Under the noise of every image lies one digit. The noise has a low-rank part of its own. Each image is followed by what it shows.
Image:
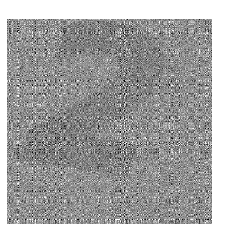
2
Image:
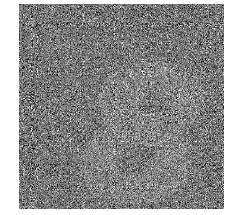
8
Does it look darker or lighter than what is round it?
lighter
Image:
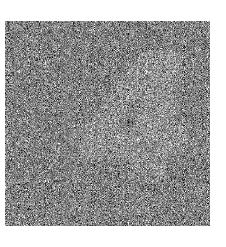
4
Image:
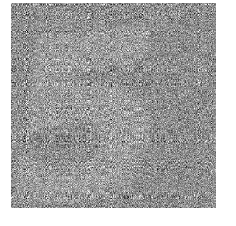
5
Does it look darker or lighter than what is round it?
lighter
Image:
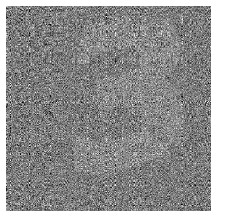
3
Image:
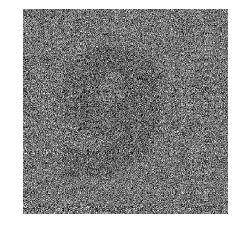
9
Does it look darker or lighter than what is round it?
darker
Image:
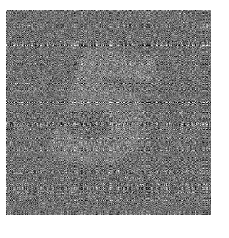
5
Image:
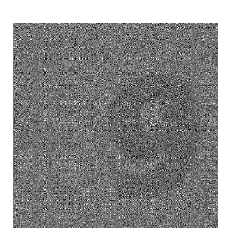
9
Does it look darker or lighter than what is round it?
darker
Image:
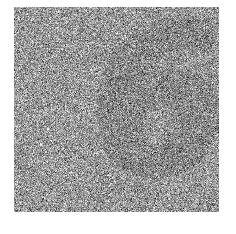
6
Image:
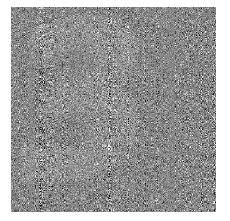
3
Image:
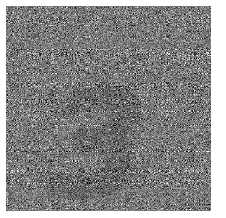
3
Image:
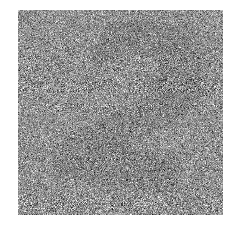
2
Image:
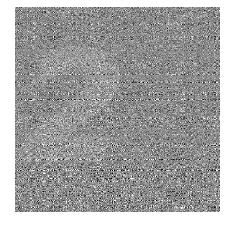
2
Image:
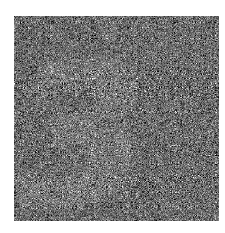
3
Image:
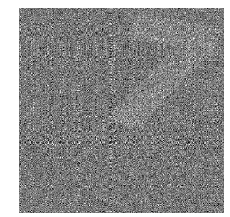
7
